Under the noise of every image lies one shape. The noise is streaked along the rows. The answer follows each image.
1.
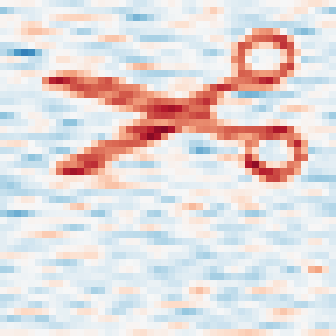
pair of scissors
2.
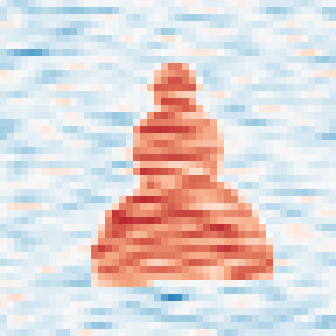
chess pawn
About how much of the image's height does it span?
two thirds
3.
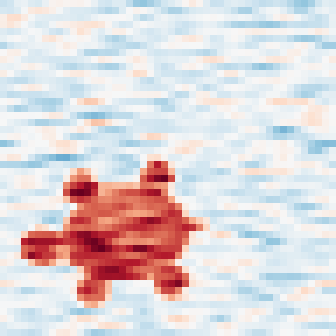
turtle
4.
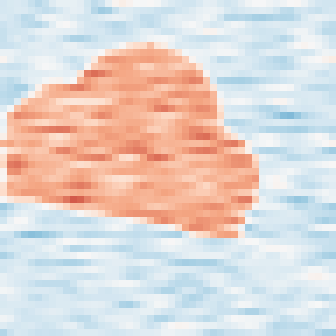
cloud
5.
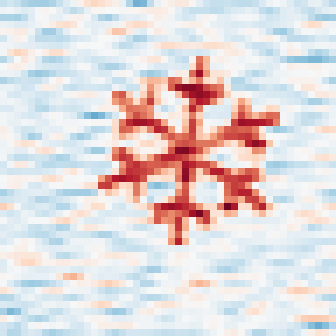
snowflake
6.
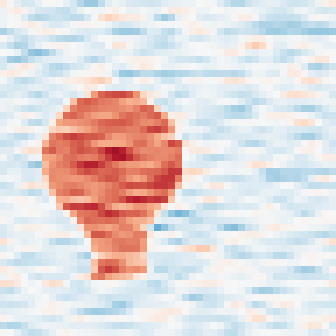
light bulb
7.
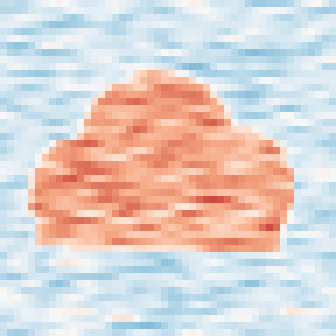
cloud
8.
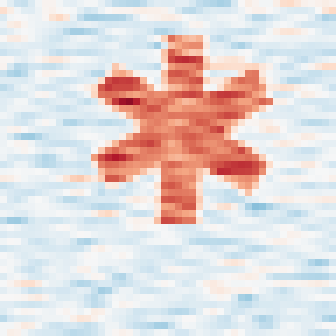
asterisk
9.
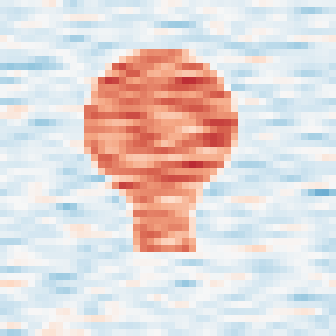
light bulb
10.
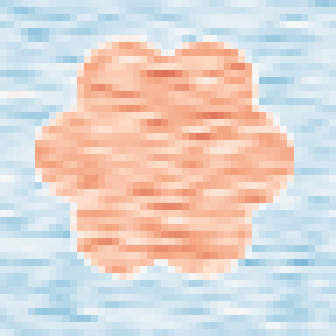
flower
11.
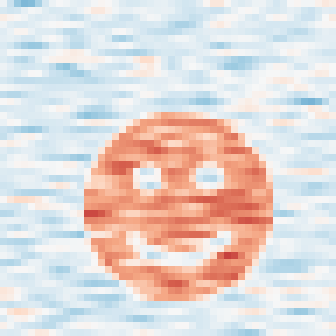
smiling face
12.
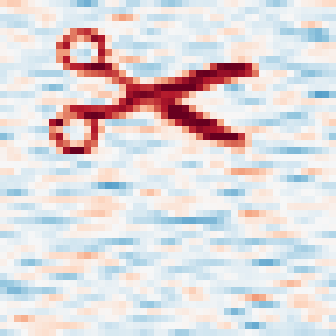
pair of scissors
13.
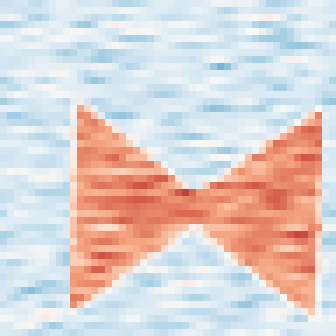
bow tie
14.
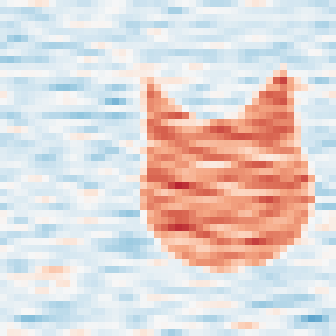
cat's head
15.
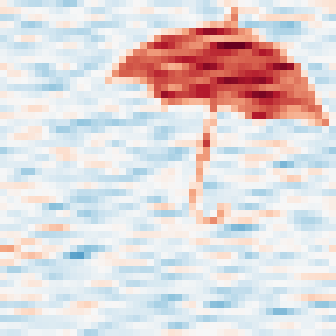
umbrella
